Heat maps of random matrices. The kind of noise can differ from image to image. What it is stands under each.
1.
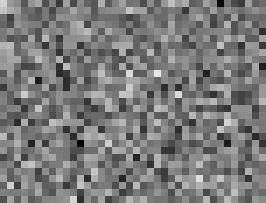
independent entries
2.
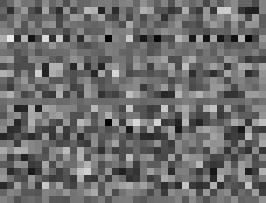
rows of uneven size
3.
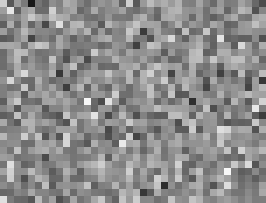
independent entries
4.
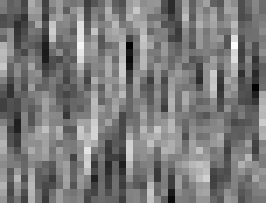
streaked along the columns
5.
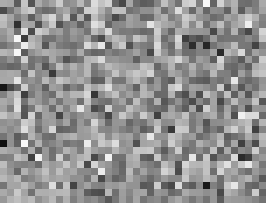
low rank plus noise
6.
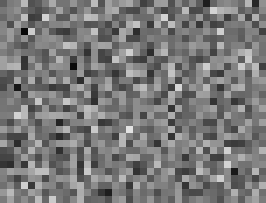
low rank plus noise
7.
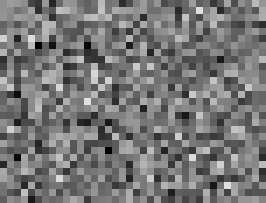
independent entries
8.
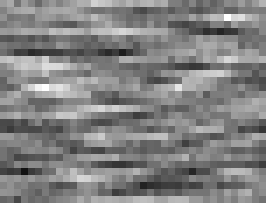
streaked along the rows
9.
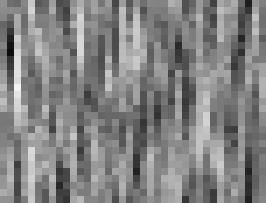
streaked along the columns
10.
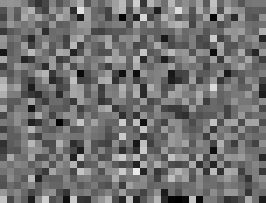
low rank plus noise
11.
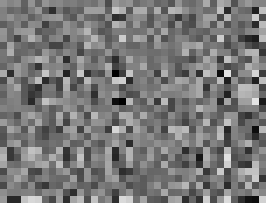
low rank plus noise
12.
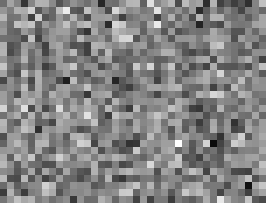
low rank plus noise
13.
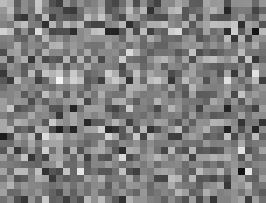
low rank plus noise
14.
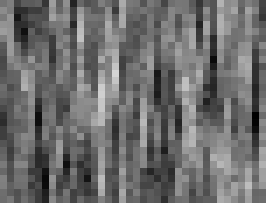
streaked along the columns
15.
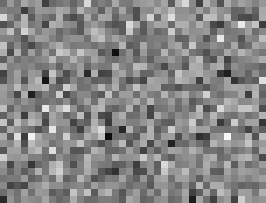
low rank plus noise
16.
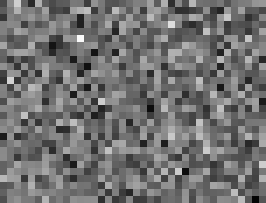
independent entries
